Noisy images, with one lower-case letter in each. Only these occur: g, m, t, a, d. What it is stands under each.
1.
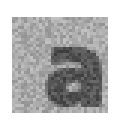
dark a
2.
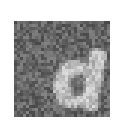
light d
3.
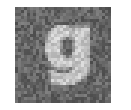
light g
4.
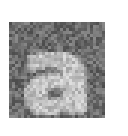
light a
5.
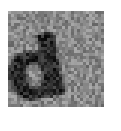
dark d
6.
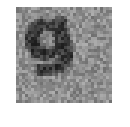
dark g
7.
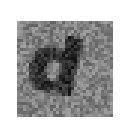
dark d
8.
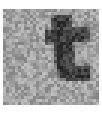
dark t
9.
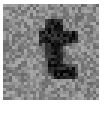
dark t
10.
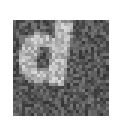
light d
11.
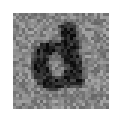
dark d
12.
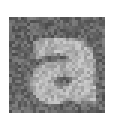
light a
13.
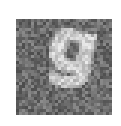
light g
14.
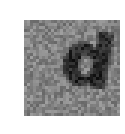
dark d
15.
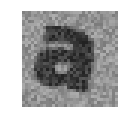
dark a
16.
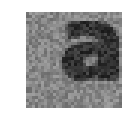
dark a
